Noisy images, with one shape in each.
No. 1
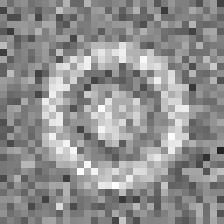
bullseye
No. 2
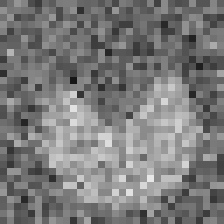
disc with a wedge cut out
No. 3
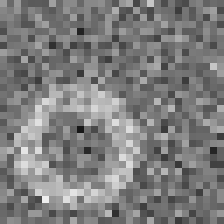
ring
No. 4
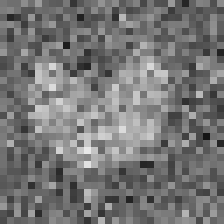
disc with a wedge cut out
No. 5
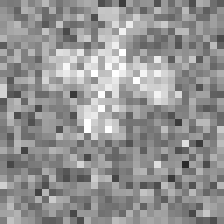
cross
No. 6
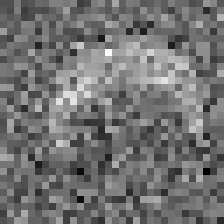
crescent
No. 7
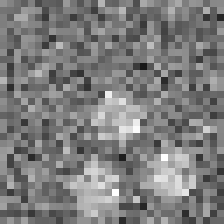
three dots
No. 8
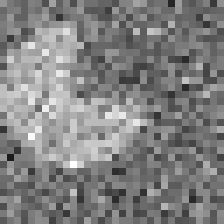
disc with a wedge cut out
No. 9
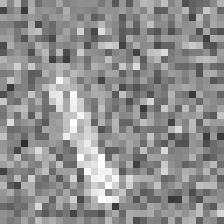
bar
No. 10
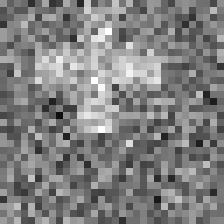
cross
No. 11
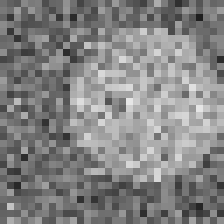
disc
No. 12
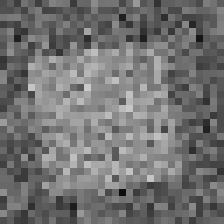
square
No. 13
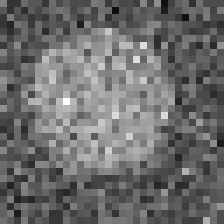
disc
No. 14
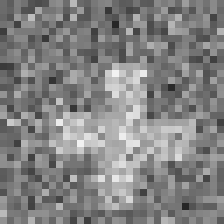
cross
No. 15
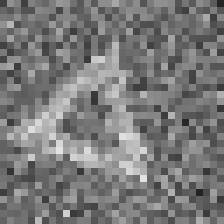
triangle frame
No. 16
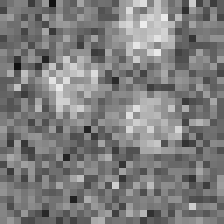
three dots
